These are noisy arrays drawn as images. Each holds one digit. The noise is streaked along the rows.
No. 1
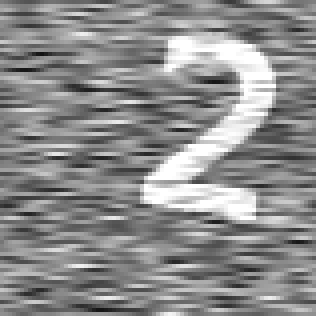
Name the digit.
2
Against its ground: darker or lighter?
lighter
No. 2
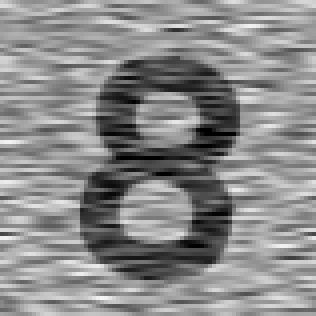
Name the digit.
8
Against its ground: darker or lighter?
darker
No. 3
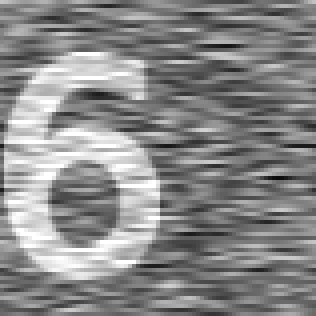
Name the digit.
6
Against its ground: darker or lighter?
lighter
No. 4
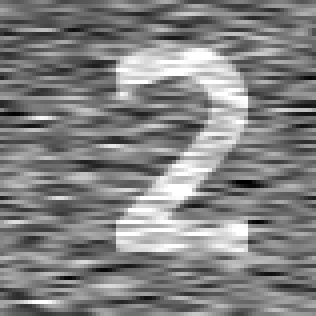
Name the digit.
2
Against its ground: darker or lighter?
lighter
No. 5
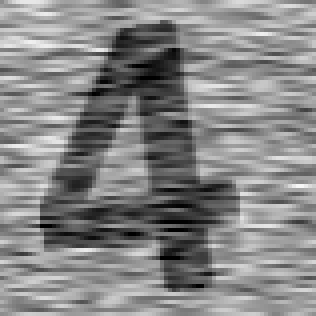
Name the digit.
4
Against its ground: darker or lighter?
darker
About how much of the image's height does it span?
nearly all
